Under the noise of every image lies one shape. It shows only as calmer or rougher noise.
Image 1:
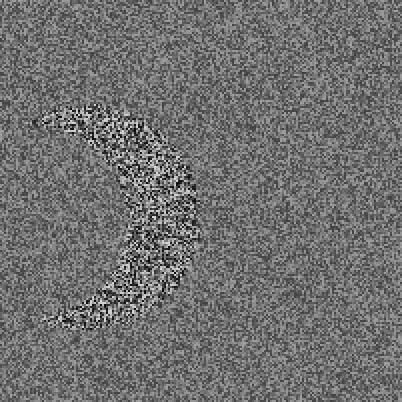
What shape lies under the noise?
crescent
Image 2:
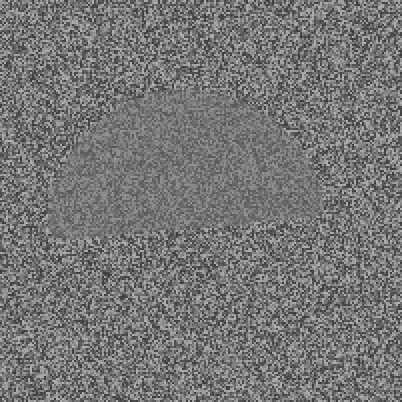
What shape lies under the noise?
half disc
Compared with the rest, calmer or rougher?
calmer
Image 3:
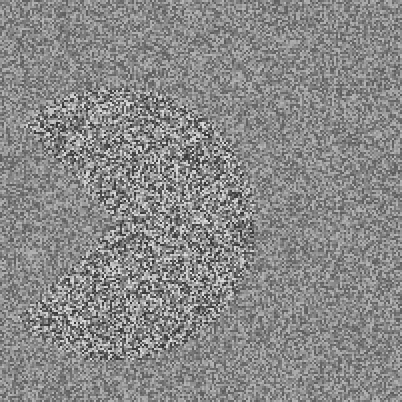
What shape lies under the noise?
disc with a wedge cut out
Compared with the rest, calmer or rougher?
rougher
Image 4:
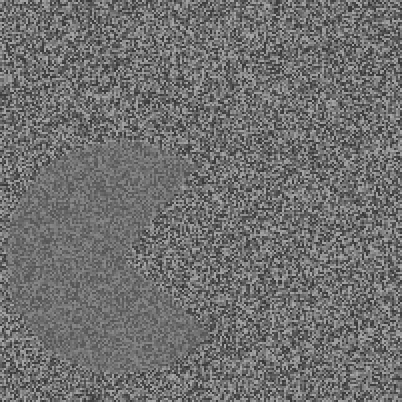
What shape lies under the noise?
disc with a wedge cut out
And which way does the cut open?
right
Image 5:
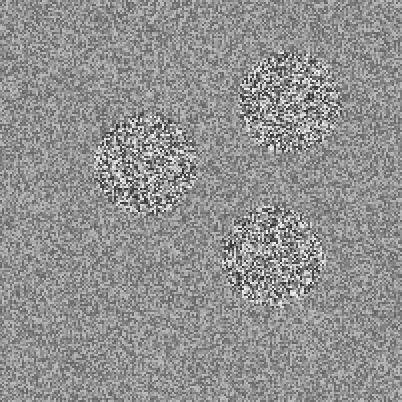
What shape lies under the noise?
three dots
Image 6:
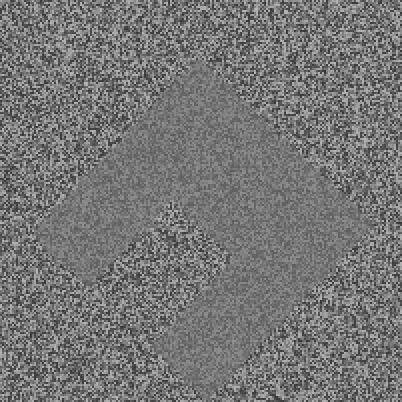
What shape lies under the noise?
square with a notch
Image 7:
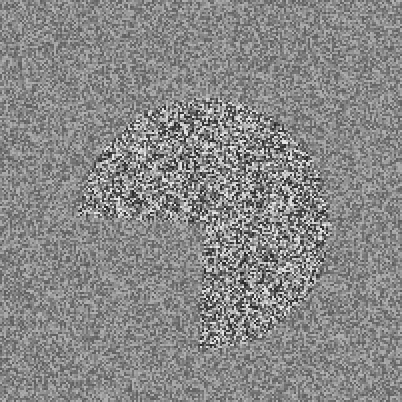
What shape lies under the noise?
disc with a wedge cut out
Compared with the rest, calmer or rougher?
rougher
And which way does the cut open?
down and left
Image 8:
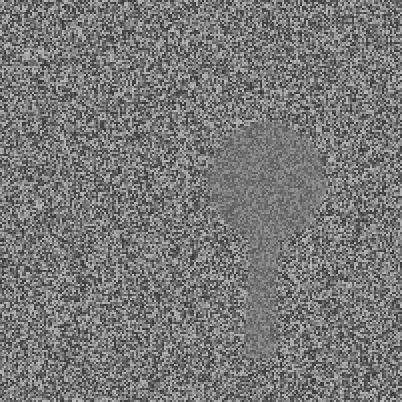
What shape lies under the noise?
lollipop
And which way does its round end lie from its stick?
up
